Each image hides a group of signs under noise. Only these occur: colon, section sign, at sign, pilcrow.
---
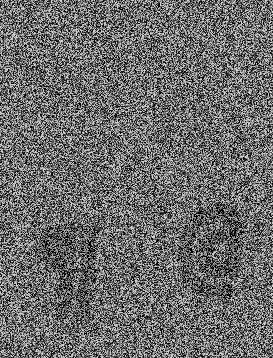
bottom left: dark pilcrow; bottom right: dark at sign
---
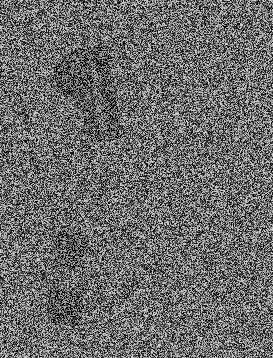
top left: dark pilcrow; bottom left: dark colon
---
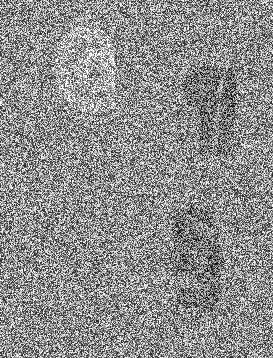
top left: light at sign; top right: dark pilcrow; bottom right: dark section sign
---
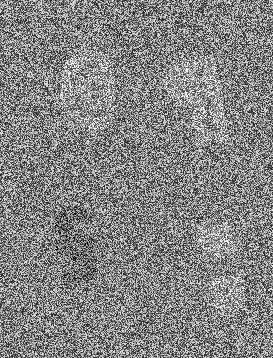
top left: light at sign; top right: light pilcrow; bottom left: dark section sign; bottom right: light colon
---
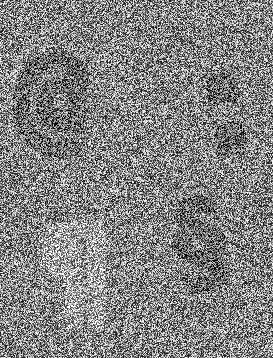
top left: dark at sign; top right: dark colon; bottom left: light pilcrow; bottom right: dark section sign
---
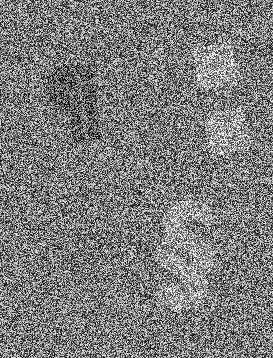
top left: dark pilcrow; top right: light colon; bottom right: light section sign
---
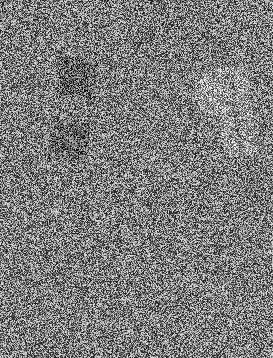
top left: dark colon; top right: light pilcrow
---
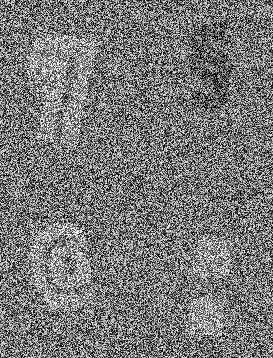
top left: light pilcrow; top right: dark section sign; bottom left: light at sign; bottom right: light colon
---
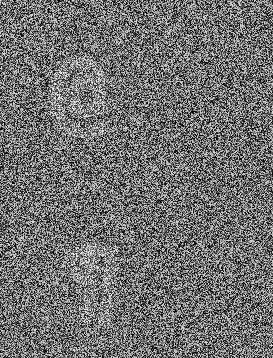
top left: light at sign; bottom left: light pilcrow
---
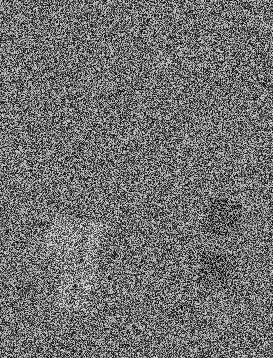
bottom left: light pilcrow; bottom right: dark colon
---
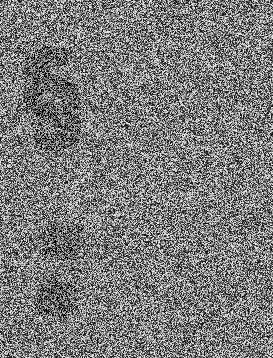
top left: dark section sign; bottom left: dark colon
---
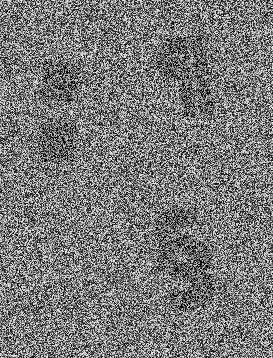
top left: dark colon; top right: dark pilcrow; bottom right: dark section sign
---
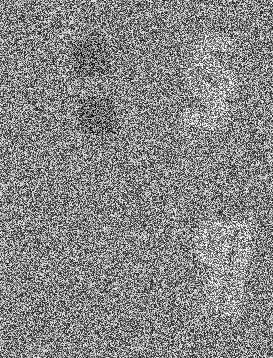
top left: dark colon; top right: light section sign; bottom right: light pilcrow
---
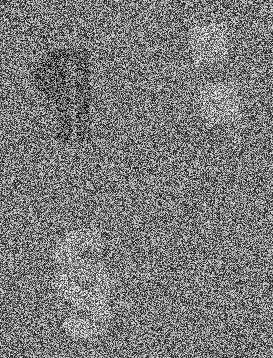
top left: dark pilcrow; top right: light colon; bottom left: light section sign
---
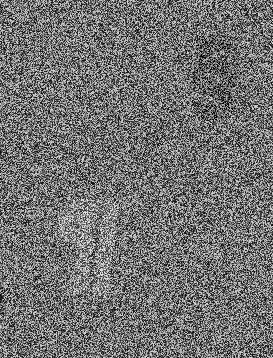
top right: dark section sign; bottom left: light pilcrow
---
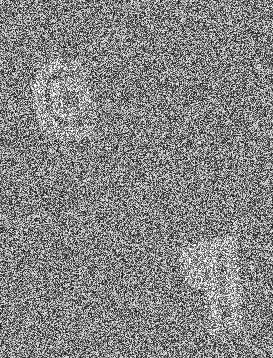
top left: light at sign; bottom right: light pilcrow
